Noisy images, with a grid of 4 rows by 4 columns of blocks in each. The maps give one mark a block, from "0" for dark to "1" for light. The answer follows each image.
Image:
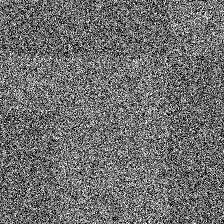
0 0 0 1
1 1 1 0
0 1 1 0
0 1 1 0
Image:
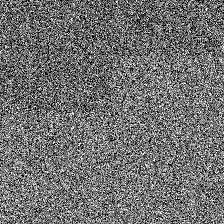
0 0 0 0
0 0 1 1
1 1 1 1
1 1 1 1
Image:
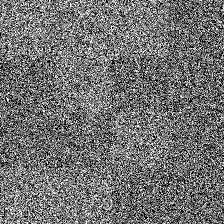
1 1 1 0
0 1 0 0
0 0 1 0
1 1 0 0
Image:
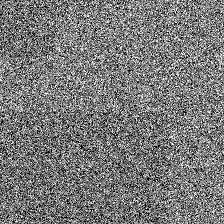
0 1 1 1
1 1 1 1
0 0 0 1
0 0 0 1
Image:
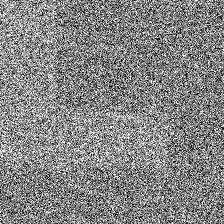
1 0 0 0
1 0 0 0
1 1 1 0
0 0 0 0
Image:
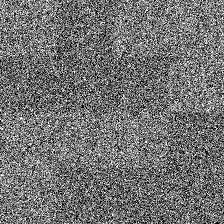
1 0 1 1
0 0 0 1
1 1 1 0
1 0 0 0
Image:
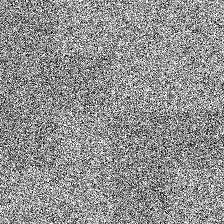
0 1 1 1
0 0 1 1
0 1 0 0
1 1 0 1
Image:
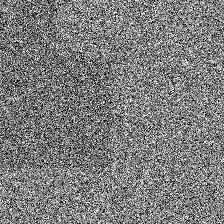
0 1 1 1
0 0 1 1
0 0 1 1
1 1 1 1
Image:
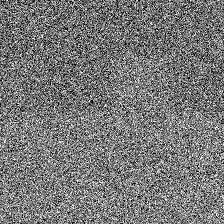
0 0 0 0
0 0 1 0
1 1 1 1
1 1 1 1
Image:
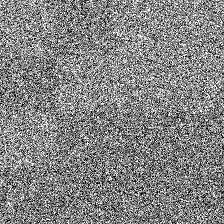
1 0 1 1
0 1 1 1
1 0 0 0
0 0 0 0
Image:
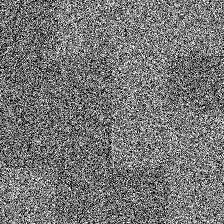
0 1 1 1
0 0 1 0
0 0 1 1
1 0 0 1
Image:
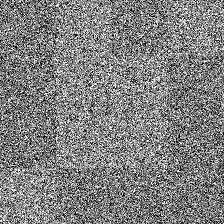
0 1 0 1
0 1 1 0
0 1 1 0
1 0 0 0
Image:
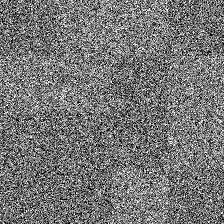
0 1 1 0
1 1 0 1
0 0 0 1
0 0 1 0
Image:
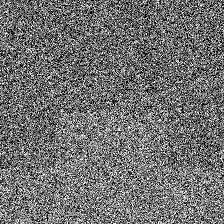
0 0 0 0
0 0 0 0
0 1 1 0
1 1 1 1
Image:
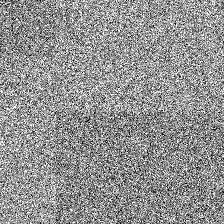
0 1 1 1
1 1 1 1
1 0 0 0
1 0 0 0
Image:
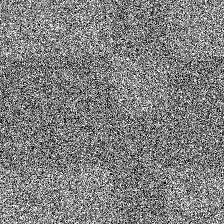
1 1 0 1
0 0 1 0
0 0 0 0
1 1 0 1
